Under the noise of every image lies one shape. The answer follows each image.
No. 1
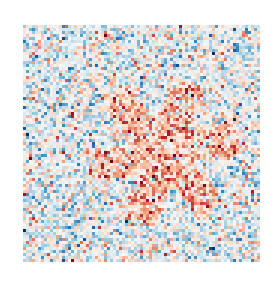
asterisk
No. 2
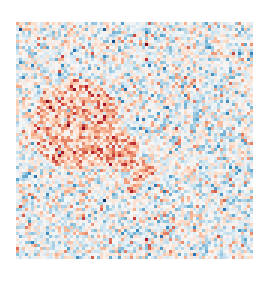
pear
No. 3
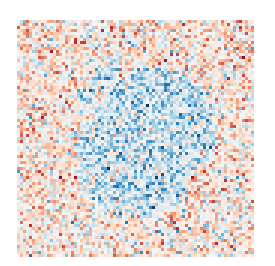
apple
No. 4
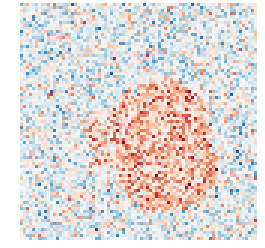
apple
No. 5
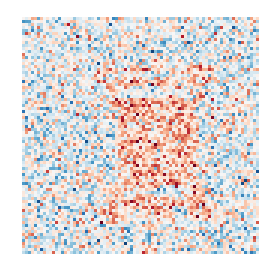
chess rook
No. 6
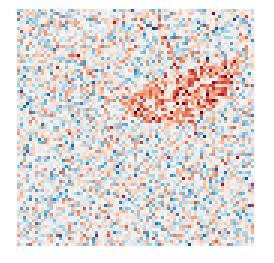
umbrella
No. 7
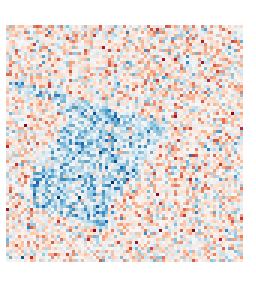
flag
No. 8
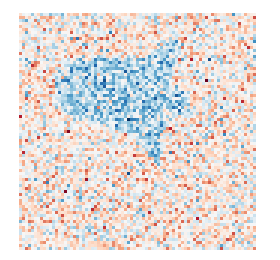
bell
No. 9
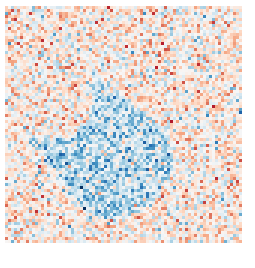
cat's head
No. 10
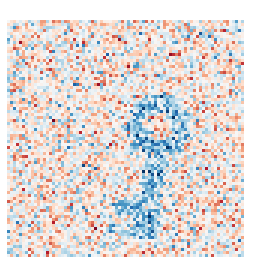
key
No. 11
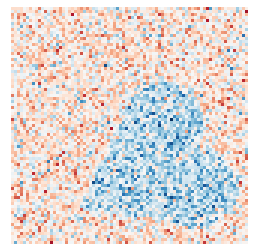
heart
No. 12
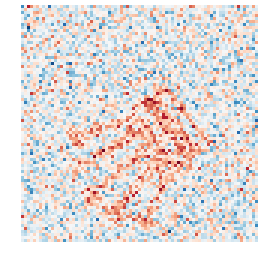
chess queen
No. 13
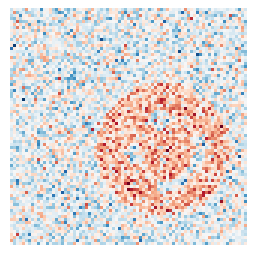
smiling face
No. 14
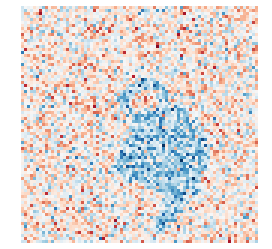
teapot
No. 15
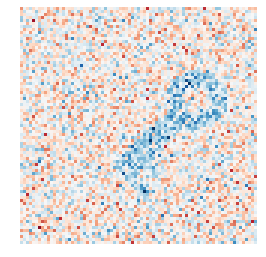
key
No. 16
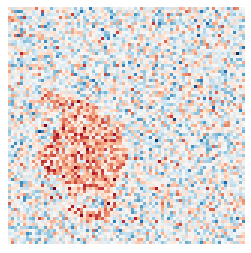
teapot
